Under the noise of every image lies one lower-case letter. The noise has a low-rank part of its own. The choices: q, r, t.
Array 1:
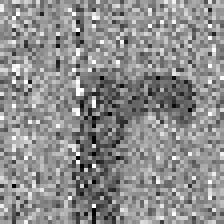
r
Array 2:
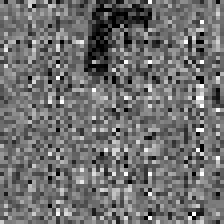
r
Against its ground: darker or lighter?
darker
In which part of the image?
top middle
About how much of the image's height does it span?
a third
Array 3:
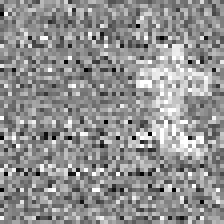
t
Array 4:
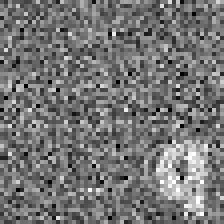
q
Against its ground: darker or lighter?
lighter
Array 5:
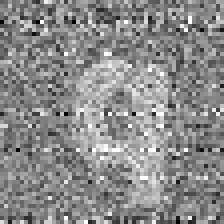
q
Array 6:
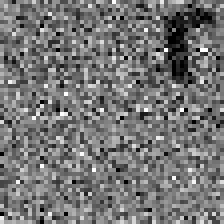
r
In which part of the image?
top right
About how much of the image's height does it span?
a third
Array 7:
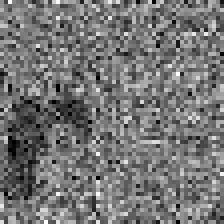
r
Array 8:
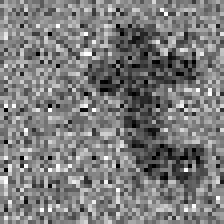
t
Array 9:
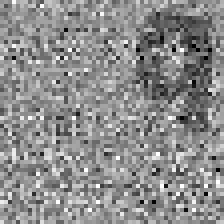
q
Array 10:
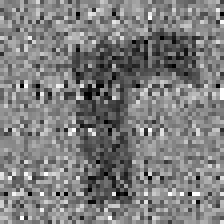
r
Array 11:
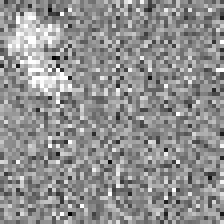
t
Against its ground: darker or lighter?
lighter
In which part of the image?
top left
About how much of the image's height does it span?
a third
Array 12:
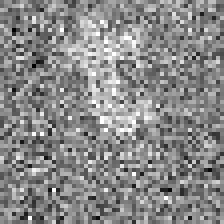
t
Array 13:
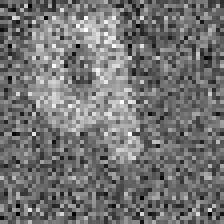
q
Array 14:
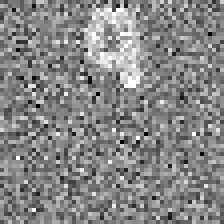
q
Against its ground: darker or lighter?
lighter
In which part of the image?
top middle
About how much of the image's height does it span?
a third
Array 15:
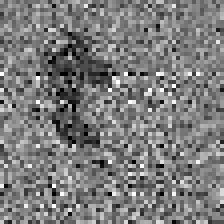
t
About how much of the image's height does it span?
half
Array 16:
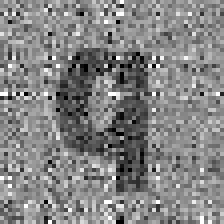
q
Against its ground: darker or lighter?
darker
